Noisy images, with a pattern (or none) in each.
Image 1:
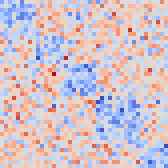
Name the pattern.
blocks along the diagonal
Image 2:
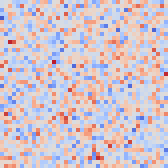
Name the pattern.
only noise
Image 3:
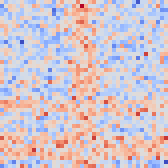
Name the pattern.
bands of rows crossing bands of columns
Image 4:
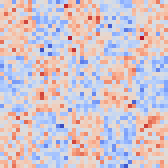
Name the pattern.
a checkerboard
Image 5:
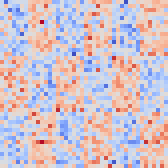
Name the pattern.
a checkerboard
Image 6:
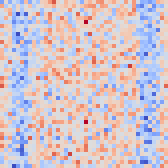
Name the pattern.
bands of columns
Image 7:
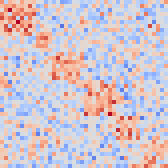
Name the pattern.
blocks along the diagonal
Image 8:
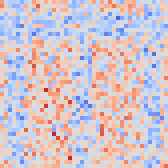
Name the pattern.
bands of rows crossing bands of columns
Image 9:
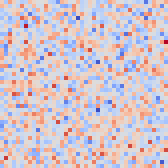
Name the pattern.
only noise
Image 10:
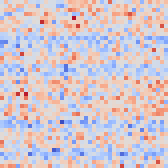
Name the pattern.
bands of rows
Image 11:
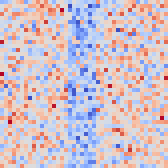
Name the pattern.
one band of columns
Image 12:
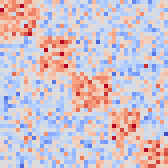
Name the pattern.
blocks along the diagonal
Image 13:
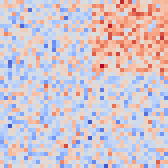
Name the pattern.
one block
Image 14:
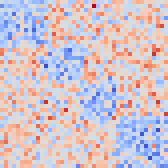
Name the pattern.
blocks along the diagonal
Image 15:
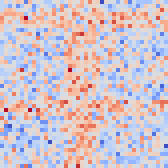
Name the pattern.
bands of rows crossing bands of columns
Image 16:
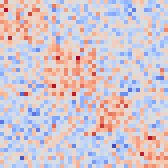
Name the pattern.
blocks along the diagonal
